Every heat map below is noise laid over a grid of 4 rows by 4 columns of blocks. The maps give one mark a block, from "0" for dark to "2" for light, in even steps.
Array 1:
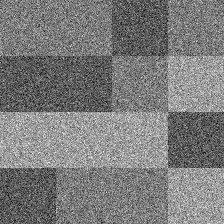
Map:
1 1 0 1
0 0 1 2
2 2 2 0
0 1 1 2
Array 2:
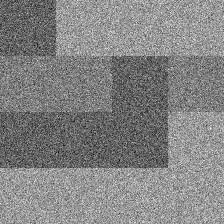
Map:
0 2 2 2
1 1 0 1
0 0 0 2
2 2 2 2
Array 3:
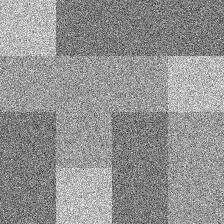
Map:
2 0 0 0
1 1 1 2
0 1 0 1
0 2 0 1
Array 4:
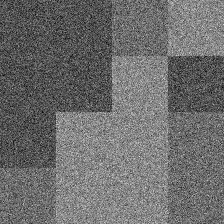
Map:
0 0 1 2
0 0 2 0
0 2 2 1
1 2 2 1
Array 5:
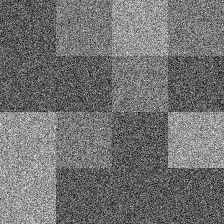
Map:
0 1 2 1
0 0 1 0
2 1 0 2
2 0 0 0
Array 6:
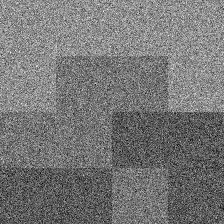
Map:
2 2 2 2
2 1 1 2
1 1 0 0
0 0 1 0
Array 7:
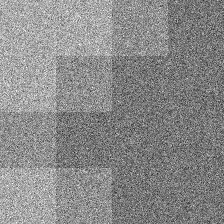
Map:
2 2 1 0
2 1 0 0
1 0 0 0
2 1 0 0
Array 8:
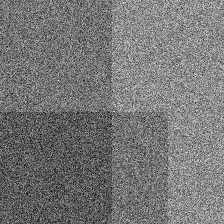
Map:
1 1 2 2
1 1 2 2
0 0 1 2
0 0 1 2
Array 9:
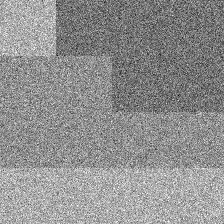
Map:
2 0 0 0
1 1 0 0
1 1 1 1
2 2 2 2
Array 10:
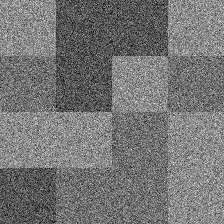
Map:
2 0 0 2
1 0 2 1
2 2 1 2
0 1 1 2
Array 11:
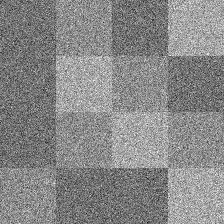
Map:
0 1 0 2
0 2 1 0
0 1 2 1
1 0 0 2
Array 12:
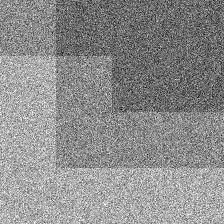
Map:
1 0 0 0
2 1 0 0
2 1 1 1
2 2 2 2
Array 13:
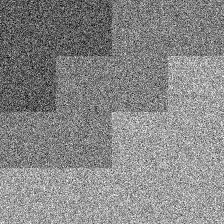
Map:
0 0 1 1
0 1 1 2
1 1 2 2
2 2 2 2
